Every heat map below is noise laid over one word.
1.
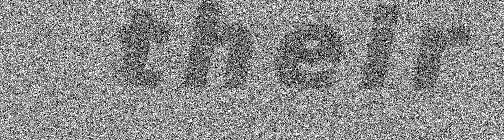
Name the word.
their
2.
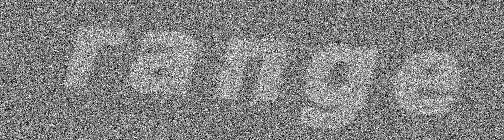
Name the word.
range
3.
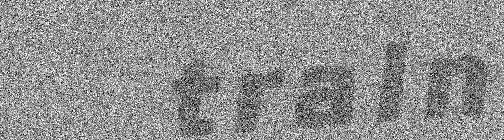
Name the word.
train
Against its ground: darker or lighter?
darker
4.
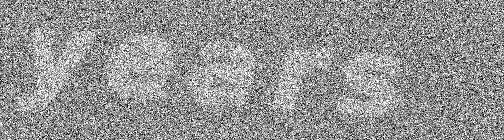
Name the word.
years
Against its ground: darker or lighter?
lighter
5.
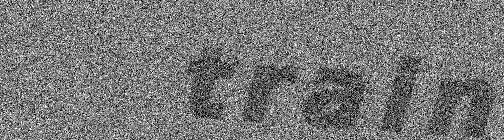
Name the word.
train
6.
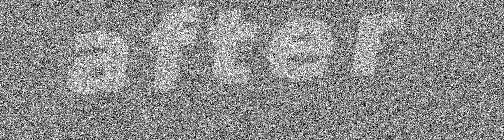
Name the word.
after
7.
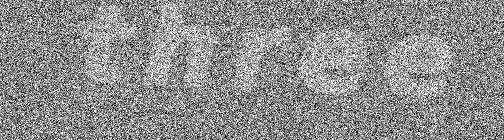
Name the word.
three
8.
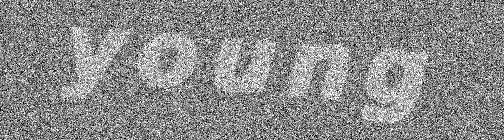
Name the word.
young
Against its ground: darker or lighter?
lighter
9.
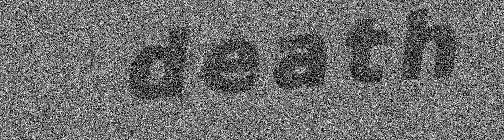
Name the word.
death
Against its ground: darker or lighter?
darker
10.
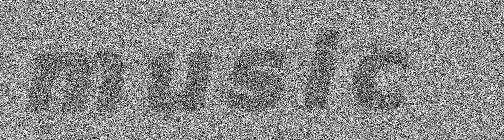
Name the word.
music
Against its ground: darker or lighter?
darker
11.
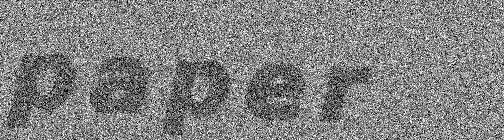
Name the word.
paper
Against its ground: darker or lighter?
darker
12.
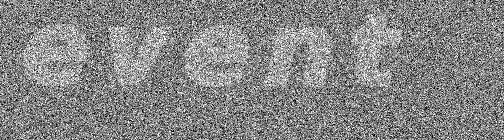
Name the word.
event
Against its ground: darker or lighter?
lighter
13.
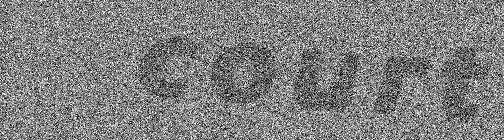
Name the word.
court
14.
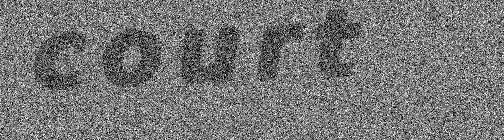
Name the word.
court
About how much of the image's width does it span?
two thirds
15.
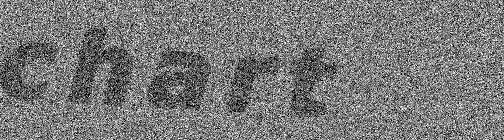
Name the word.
chart
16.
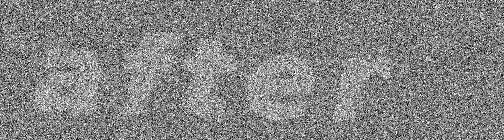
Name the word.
after
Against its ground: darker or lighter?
lighter
